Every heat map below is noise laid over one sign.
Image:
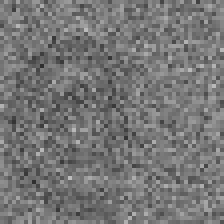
at sign
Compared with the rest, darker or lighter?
darker
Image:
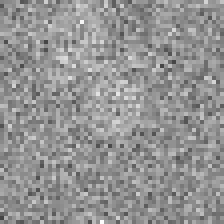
percent sign
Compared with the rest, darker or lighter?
lighter
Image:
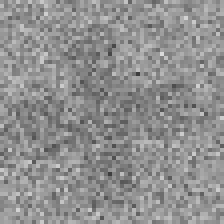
plus sign
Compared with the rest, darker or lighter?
darker
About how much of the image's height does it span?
nearly all
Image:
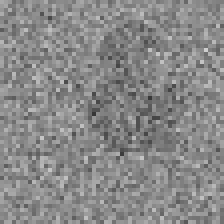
ampersand
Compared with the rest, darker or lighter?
darker
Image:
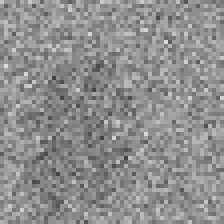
hash sign
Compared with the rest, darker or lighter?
darker
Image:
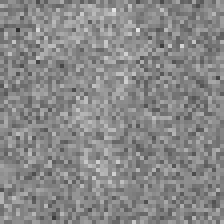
question mark
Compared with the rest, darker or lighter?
lighter
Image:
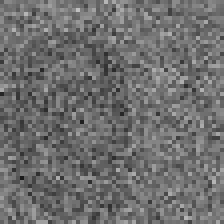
at sign
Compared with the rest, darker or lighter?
darker
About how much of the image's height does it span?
nearly all
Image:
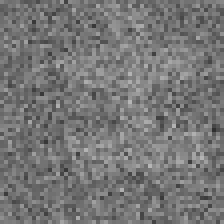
plus-minus sign
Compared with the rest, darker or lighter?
lighter
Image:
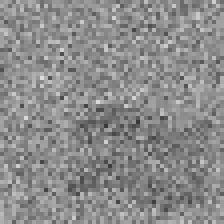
approximately sign
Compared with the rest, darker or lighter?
darker
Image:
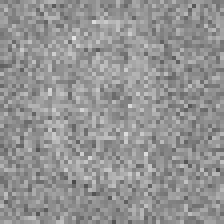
at sign
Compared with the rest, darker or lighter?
lighter
